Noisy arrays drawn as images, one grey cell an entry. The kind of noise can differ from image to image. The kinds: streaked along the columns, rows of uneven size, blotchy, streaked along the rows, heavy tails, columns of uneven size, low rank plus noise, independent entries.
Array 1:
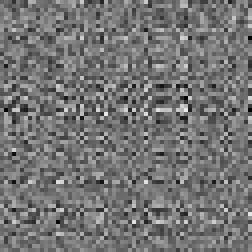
low rank plus noise
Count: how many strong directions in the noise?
two
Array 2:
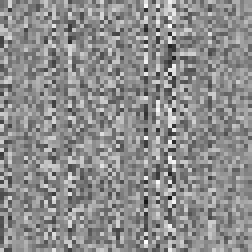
columns of uneven size
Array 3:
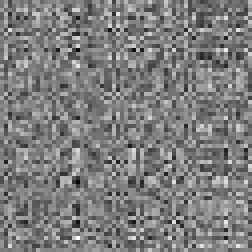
low rank plus noise
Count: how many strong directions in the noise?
two
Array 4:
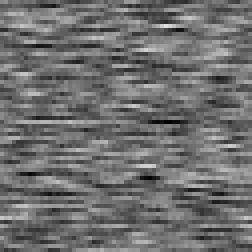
streaked along the rows
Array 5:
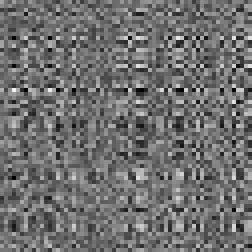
low rank plus noise
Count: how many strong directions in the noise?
one
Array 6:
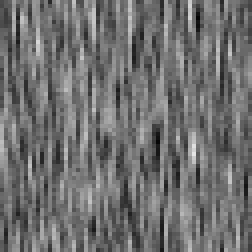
streaked along the columns
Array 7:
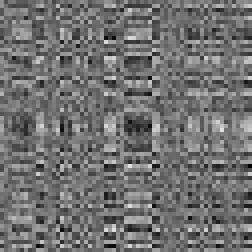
low rank plus noise
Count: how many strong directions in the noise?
one
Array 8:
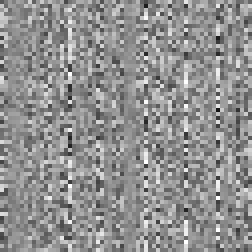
columns of uneven size
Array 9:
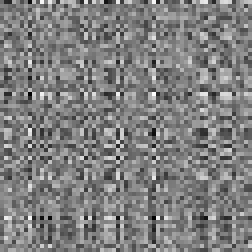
low rank plus noise
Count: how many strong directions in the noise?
one
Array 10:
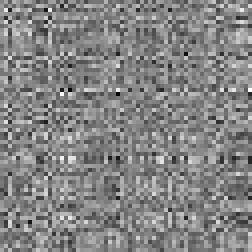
low rank plus noise
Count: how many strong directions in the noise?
two
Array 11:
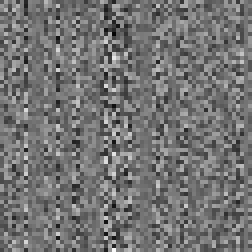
columns of uneven size
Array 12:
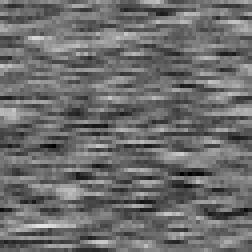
streaked along the rows
